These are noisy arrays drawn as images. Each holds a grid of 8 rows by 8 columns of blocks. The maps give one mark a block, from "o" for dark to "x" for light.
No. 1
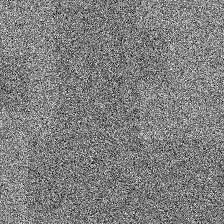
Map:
x x o o o x x x
x x o o o o x x
o x o o o o x x
o x o o o x x x
x x o o o x x x
x o o o o o o o
x o o o o o o o
x o o o o o o o
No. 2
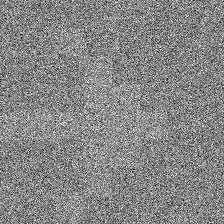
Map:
o o o o o o o o
o o x o o o o o
o o o x o o o o
o o o x x o o o
x x x x x x o o
o o o x x o o o
o o o x o o o o
o o x o o o o o
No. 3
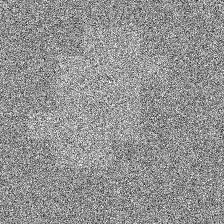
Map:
o o o o o o o o
o o o x x o o o
o o x x x x o o
o o x x x o o o
o x x x x o o o
o o x x o o o o
o o o o o o o o
o o o o o o o o
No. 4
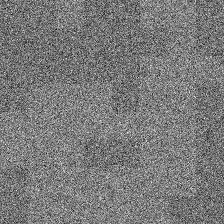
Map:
o o x o o x x o
o o o o o o x o
o o o o o x x x
o x x x o x x o
x x x x x x x o
x x x o o x x o
o x x x x x x o
o x x x x x o o
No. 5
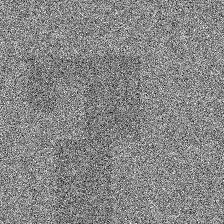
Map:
x x x x x x x x
x x x x x x x x
x o o o o x x x
x o x o o x x x
x x x o o x x x
x x o o x x x x
x x o o x x x x
x x o o x x x x
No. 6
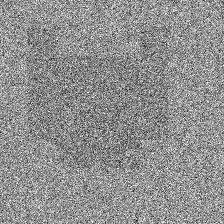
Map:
x x x x x x x x
x o x x x o x x
x o o o o o x x
x o o o o o x x
x o o o o o x x
x x o o o x x x
x x x x x x x x
x x x x x x x x
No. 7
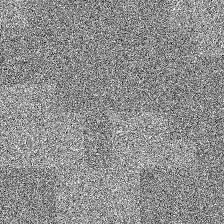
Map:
x o o o o o x x
o o o o o o o x
o o o o o o o o
x x o o o o o o
x x x o x x o o
x x x o x x x o
o o x x x o o o
o o x x x o o o
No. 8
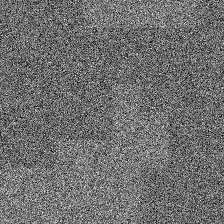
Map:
o o o x x x x o
o o o o o o o o
o o o o o o o o
o o o o x o o o
o o o o x x o o
o o x x x x o o
x x x x x o o o
x x x x x o o o
